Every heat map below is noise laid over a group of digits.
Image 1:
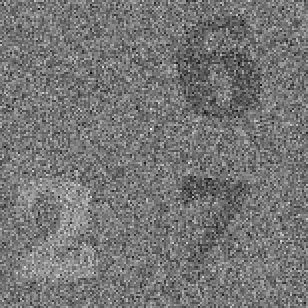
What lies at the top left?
nothing
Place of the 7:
bottom right
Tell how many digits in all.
3
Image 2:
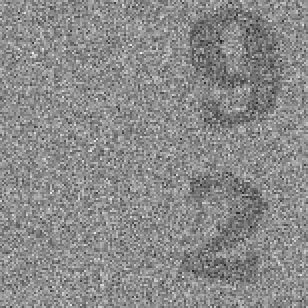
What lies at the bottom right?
2
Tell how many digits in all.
2
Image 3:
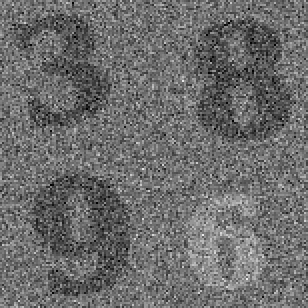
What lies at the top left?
3
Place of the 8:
top right
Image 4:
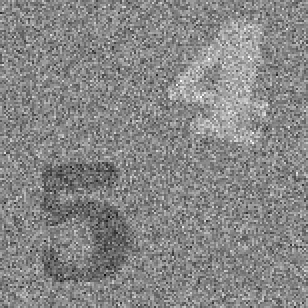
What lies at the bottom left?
5
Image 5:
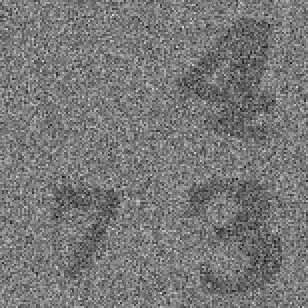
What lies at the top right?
4
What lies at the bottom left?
7
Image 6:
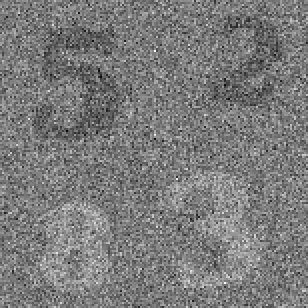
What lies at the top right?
2
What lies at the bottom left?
8
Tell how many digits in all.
4
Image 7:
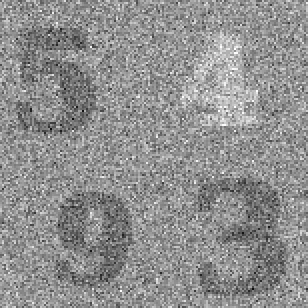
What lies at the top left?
5
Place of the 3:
bottom right
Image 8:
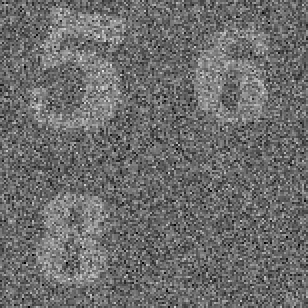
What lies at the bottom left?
8
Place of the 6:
top right
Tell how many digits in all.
3
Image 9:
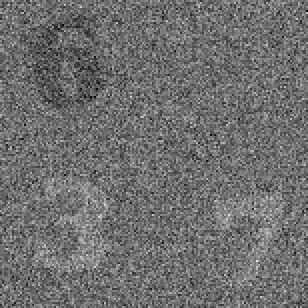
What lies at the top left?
6
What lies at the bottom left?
3
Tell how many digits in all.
3
